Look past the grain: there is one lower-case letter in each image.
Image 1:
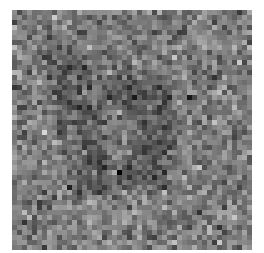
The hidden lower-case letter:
b
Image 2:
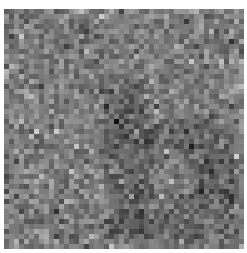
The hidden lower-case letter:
b
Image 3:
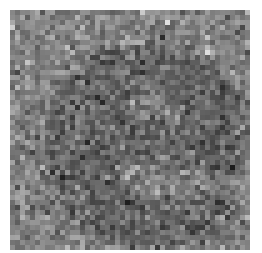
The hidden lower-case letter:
e
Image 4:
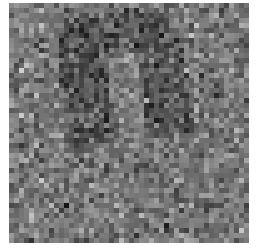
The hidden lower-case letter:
n
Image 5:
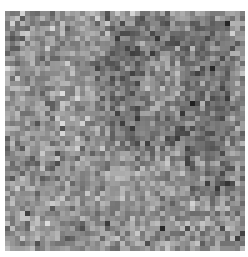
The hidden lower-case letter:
q
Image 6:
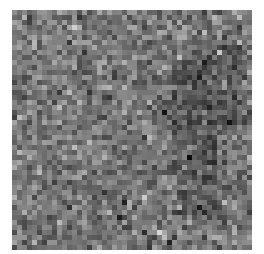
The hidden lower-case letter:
f
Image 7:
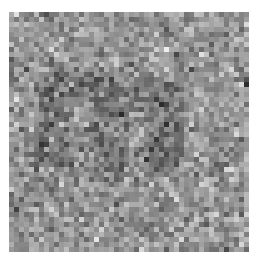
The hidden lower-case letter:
m
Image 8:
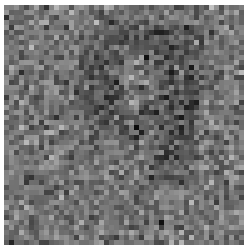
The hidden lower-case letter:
q
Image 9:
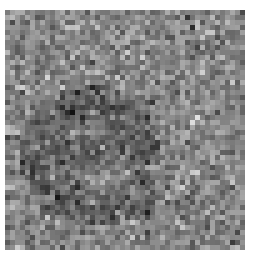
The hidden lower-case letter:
e
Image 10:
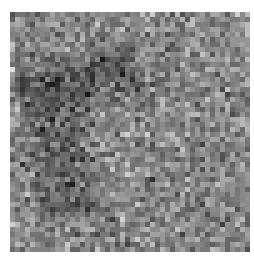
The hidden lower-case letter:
r
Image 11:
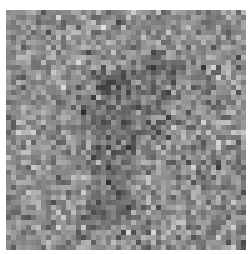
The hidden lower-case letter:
f
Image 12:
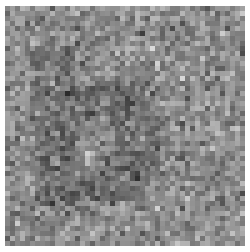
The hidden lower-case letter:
b
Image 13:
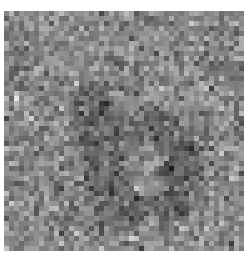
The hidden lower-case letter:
b
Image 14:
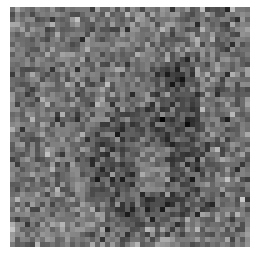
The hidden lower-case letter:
d
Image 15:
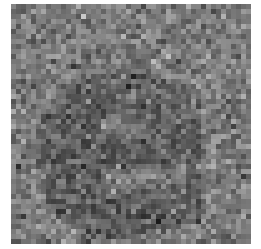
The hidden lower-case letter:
e
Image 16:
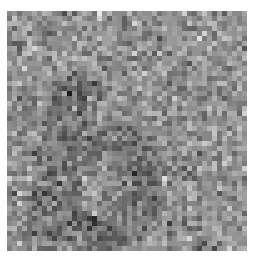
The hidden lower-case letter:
b
